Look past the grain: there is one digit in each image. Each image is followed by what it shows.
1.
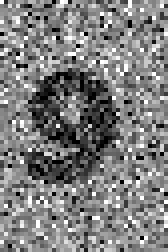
9
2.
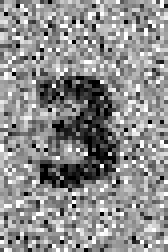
3
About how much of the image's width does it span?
half
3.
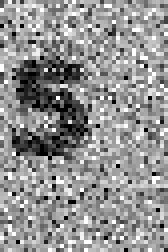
5
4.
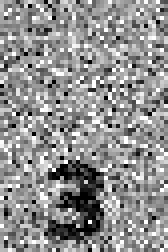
3
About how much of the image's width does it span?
a third
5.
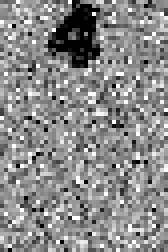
4
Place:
top middle
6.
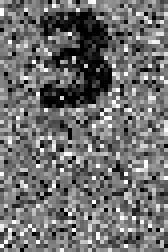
3
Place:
top middle
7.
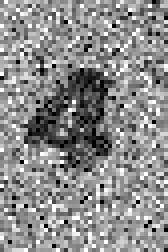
4
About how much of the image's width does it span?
half
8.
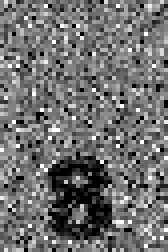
8
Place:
bottom middle
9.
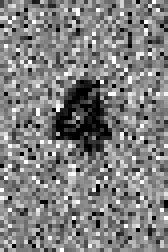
4
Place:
centre
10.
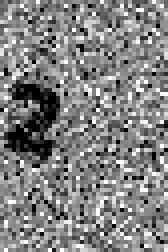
2
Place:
middle left
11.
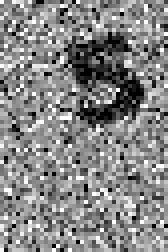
5
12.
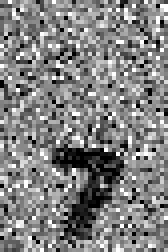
7
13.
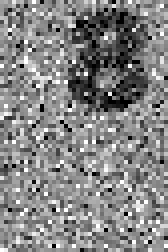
8
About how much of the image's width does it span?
half
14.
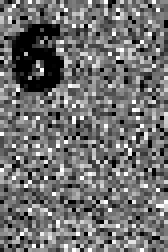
6
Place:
top left
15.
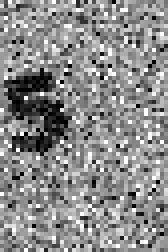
5
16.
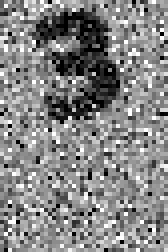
3
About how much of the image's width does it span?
half
